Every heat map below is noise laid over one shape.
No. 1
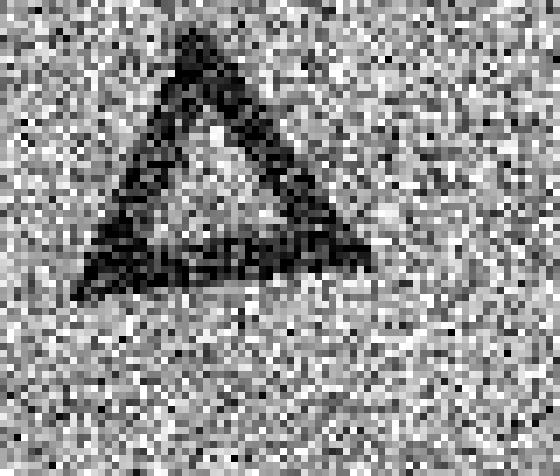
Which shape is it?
triangle frame
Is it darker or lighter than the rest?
darker
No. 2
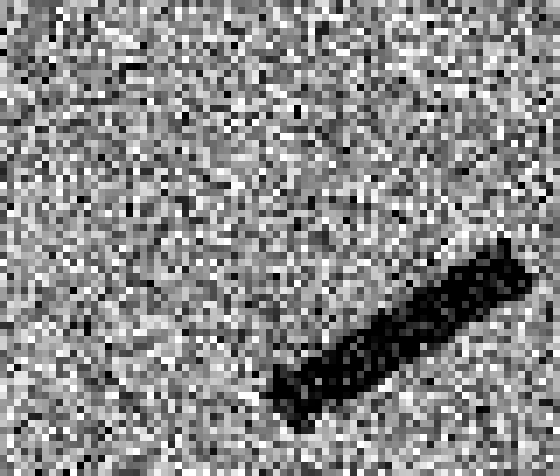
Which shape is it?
bar
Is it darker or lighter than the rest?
darker
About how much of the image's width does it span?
half
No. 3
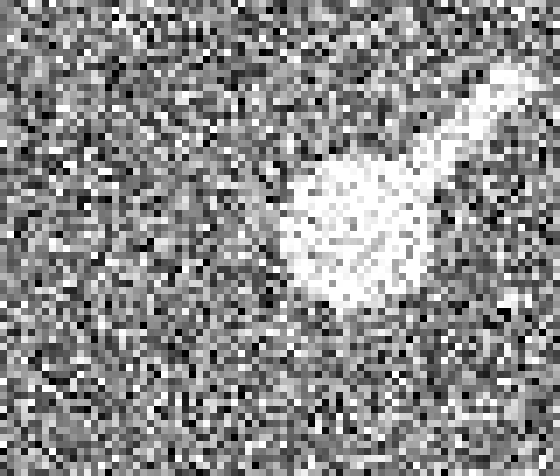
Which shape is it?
lollipop
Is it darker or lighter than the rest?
lighter
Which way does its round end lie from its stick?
down and left
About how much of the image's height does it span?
half
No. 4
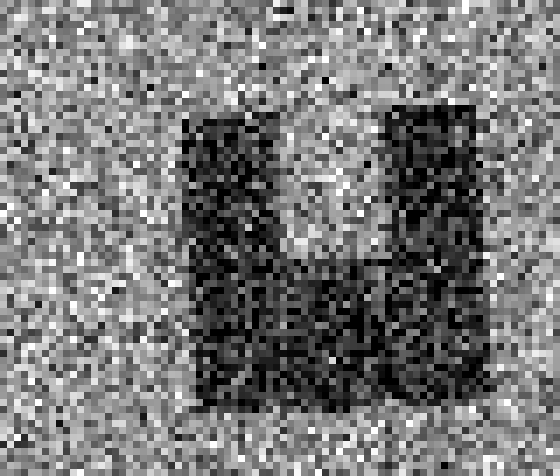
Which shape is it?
square with a notch
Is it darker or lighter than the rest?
darker
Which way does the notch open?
up
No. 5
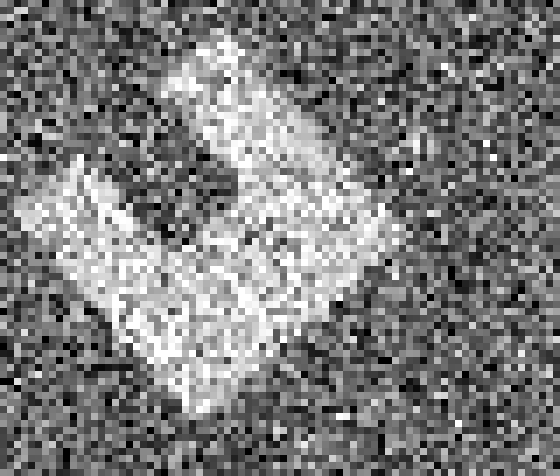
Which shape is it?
square with a notch
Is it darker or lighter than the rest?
lighter
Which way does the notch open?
up and left
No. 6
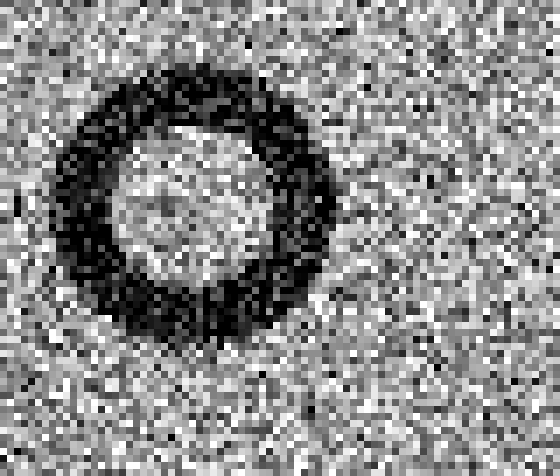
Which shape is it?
ring
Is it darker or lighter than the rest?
darker
